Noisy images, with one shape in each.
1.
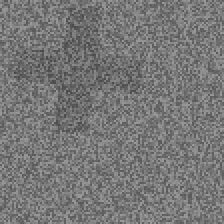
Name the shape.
cross
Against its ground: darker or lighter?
darker
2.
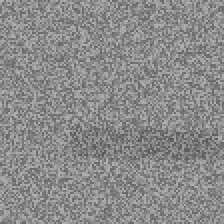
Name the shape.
bar
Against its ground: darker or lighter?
darker
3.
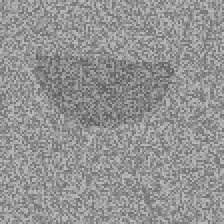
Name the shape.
half disc
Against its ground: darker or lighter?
darker
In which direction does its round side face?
down
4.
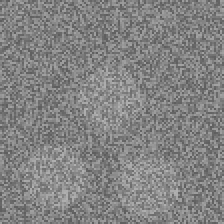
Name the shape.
three dots
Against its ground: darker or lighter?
lighter
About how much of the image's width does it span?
two thirds
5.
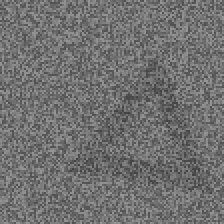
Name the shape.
triangle frame
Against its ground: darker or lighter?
darker
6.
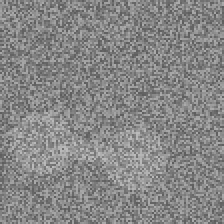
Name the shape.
dumbbell
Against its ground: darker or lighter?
lighter
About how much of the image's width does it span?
two thirds
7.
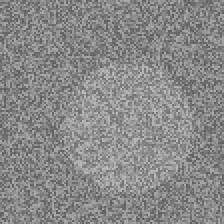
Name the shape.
disc
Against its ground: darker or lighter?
lighter
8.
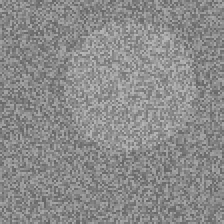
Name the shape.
disc
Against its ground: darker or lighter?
lighter
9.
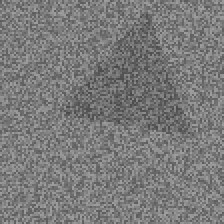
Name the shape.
triangle
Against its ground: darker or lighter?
darker
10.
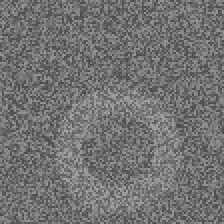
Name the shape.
ring
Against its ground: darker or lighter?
lighter
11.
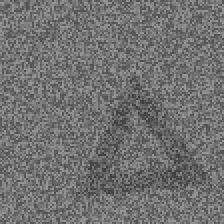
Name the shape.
triangle frame
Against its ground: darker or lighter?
darker
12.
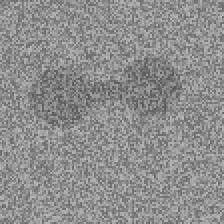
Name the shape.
dumbbell
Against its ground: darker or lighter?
darker
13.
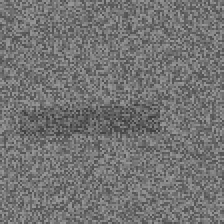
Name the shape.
bar
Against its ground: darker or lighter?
darker
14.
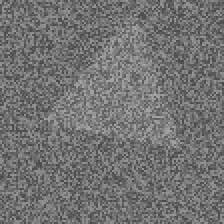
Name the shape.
triangle
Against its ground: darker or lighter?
lighter
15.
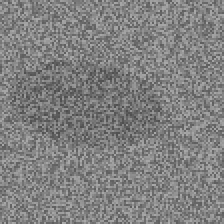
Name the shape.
ellipse
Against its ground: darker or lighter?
darker
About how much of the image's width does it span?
two thirds
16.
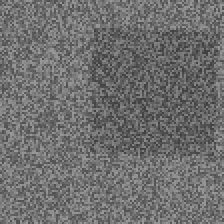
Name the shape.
square
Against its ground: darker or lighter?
darker
